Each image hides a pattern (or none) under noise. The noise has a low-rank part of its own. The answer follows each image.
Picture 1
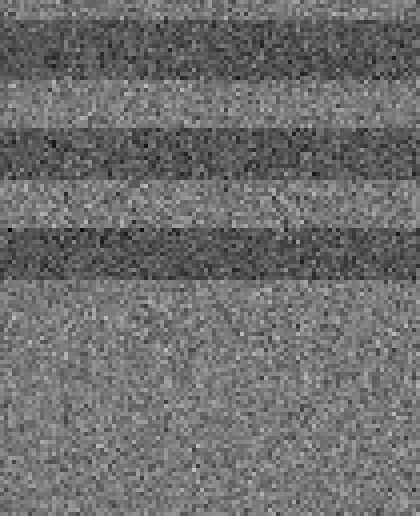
bands of rows
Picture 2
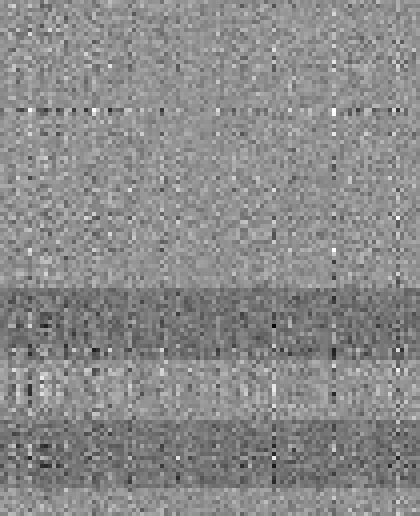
bands of rows
